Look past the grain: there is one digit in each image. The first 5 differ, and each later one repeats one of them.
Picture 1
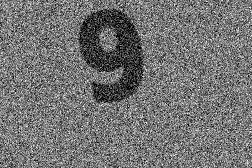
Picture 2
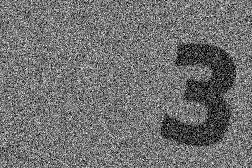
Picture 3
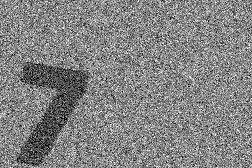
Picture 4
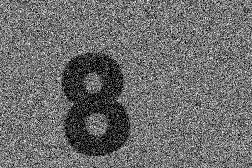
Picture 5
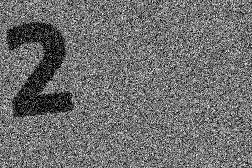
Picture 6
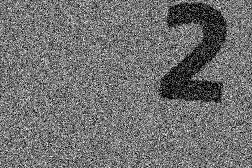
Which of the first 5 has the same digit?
5
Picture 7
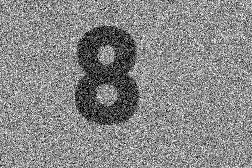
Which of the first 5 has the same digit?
4
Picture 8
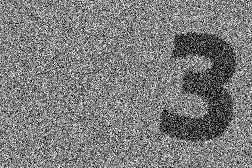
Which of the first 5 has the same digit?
2
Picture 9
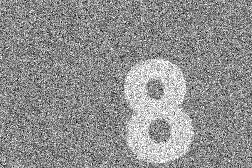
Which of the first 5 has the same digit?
4
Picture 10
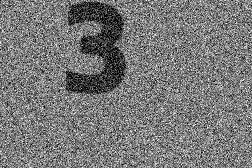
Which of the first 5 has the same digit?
2
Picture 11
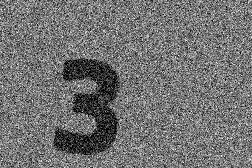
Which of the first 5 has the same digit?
2
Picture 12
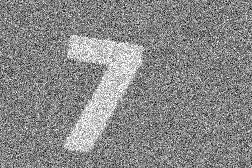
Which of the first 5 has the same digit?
3
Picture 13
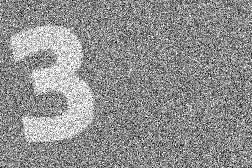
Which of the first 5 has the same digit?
2
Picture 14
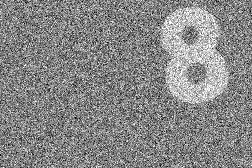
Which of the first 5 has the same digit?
4
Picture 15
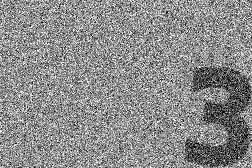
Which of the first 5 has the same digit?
2
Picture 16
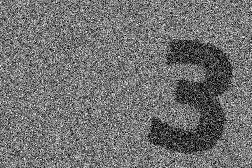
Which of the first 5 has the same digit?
2
